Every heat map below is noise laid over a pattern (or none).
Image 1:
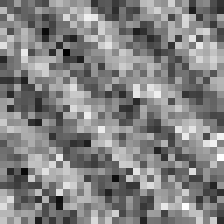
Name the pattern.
diagonal stripes
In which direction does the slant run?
top left to bottom right
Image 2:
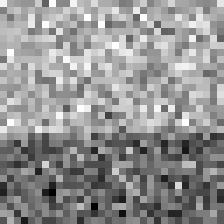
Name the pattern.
a sharp edge
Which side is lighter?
top
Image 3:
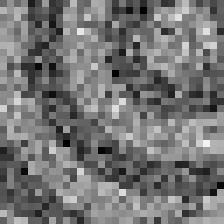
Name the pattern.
rings round one point
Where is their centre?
top right
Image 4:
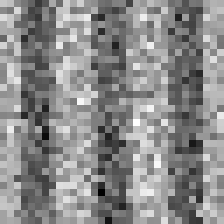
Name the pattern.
vertical stripes
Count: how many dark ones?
3
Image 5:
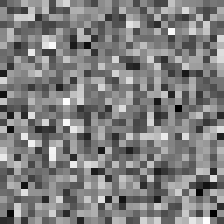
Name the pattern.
only noise
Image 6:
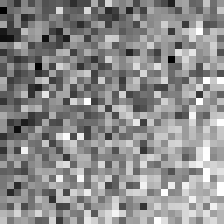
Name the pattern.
a smooth slope
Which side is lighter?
bottom right
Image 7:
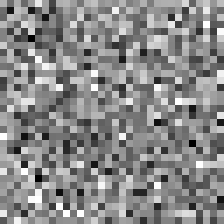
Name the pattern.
only noise
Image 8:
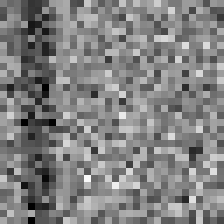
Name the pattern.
one vertical stripe
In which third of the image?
left
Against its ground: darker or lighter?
darker
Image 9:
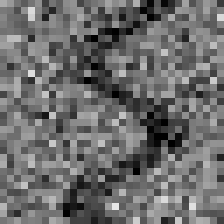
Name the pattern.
a wavy band
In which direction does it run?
top to bottom
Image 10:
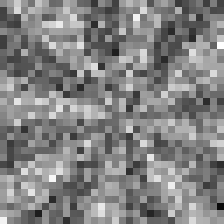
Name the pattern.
spokes from one point
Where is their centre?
centre
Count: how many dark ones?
8
